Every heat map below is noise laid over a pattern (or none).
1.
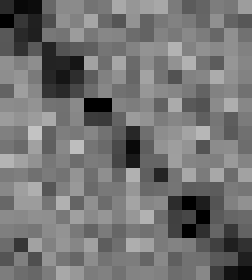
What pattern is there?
blocks along the diagonal
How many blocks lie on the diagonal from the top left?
7
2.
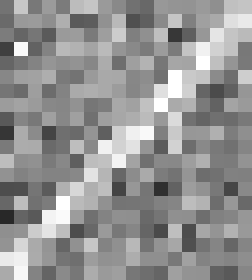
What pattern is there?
a diagonal band
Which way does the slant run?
bottom left to top right
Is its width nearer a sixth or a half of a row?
a sixth
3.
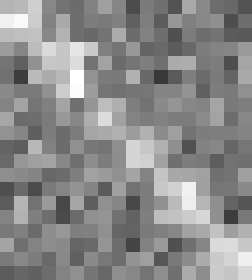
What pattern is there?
blocks along the diagonal
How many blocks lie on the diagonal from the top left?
6
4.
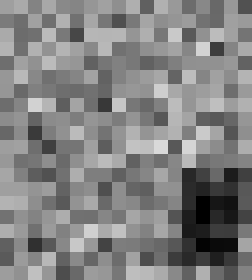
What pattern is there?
one block
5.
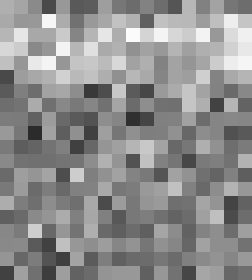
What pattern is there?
one band of rows
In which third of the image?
top
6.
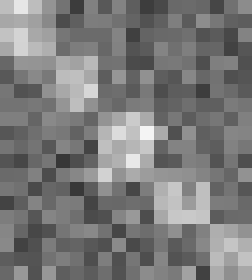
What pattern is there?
blocks along the diagonal
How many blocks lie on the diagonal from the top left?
5
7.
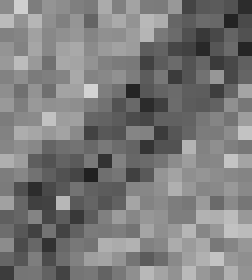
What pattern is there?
a diagonal band
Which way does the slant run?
bottom left to top right
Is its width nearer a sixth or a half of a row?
a half
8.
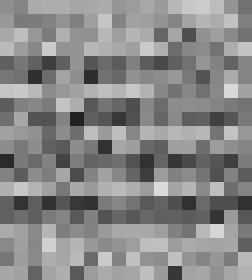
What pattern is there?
bands of rows
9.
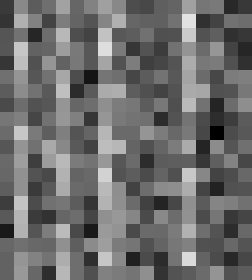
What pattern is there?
bands of columns
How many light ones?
4
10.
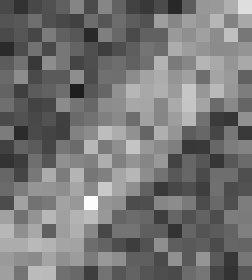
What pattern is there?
a diagonal band
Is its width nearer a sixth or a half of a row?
a half
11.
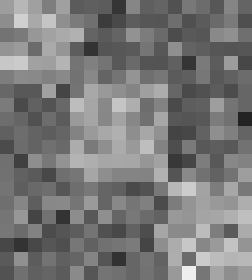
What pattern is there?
blocks along the diagonal
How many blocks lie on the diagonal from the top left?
3
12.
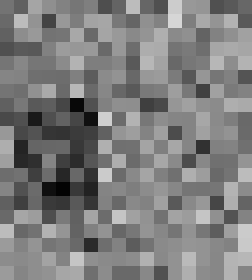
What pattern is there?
one block
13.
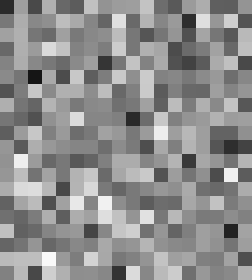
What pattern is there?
only noise
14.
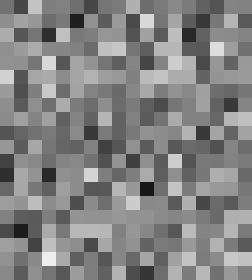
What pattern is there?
only noise
